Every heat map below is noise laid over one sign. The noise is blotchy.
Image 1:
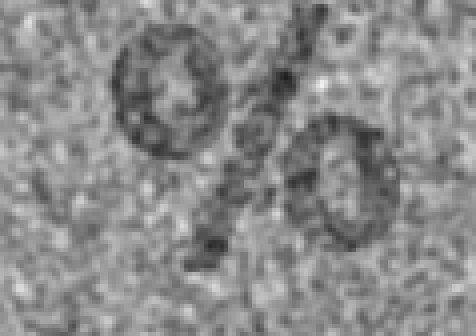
dark percent sign
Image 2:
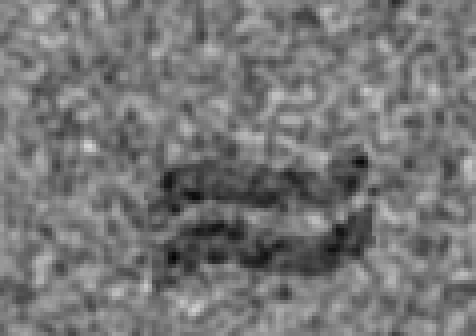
dark approximately sign
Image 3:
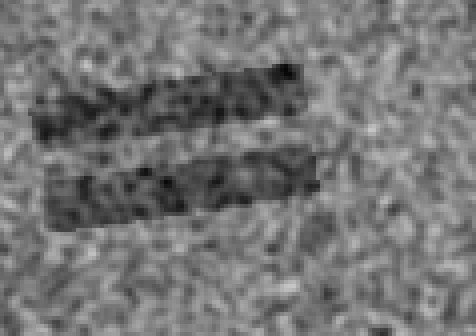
dark equals sign
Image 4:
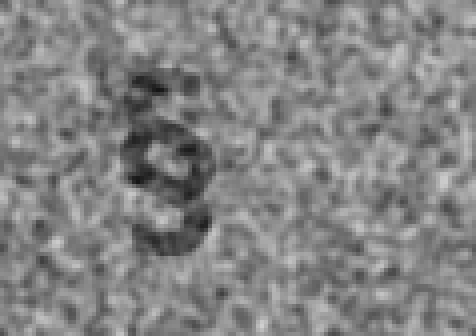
dark section sign
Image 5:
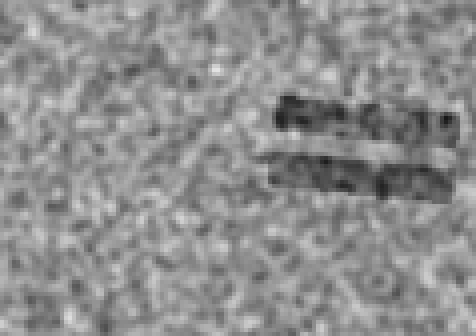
dark equals sign, middle right
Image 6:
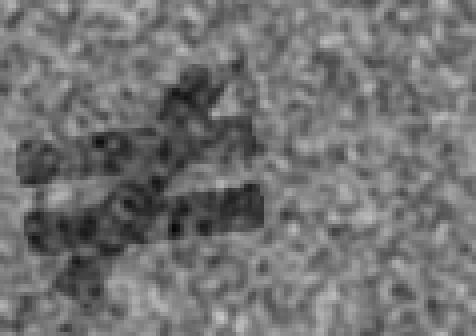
dark not-equal sign
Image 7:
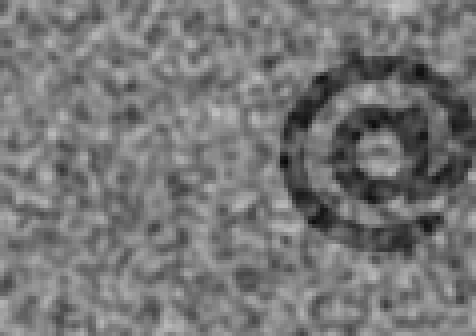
dark at sign
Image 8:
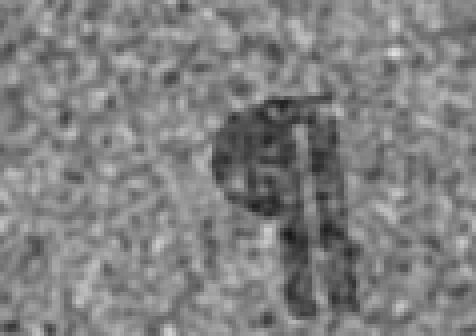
dark pilcrow
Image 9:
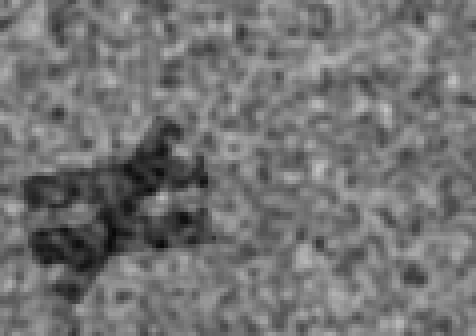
dark not-equal sign
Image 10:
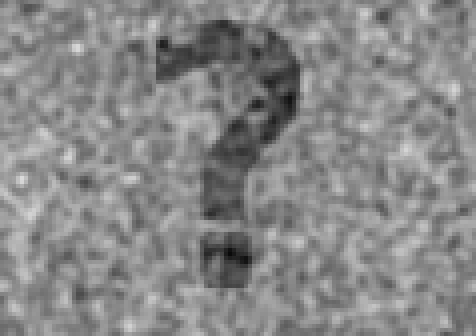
dark question mark
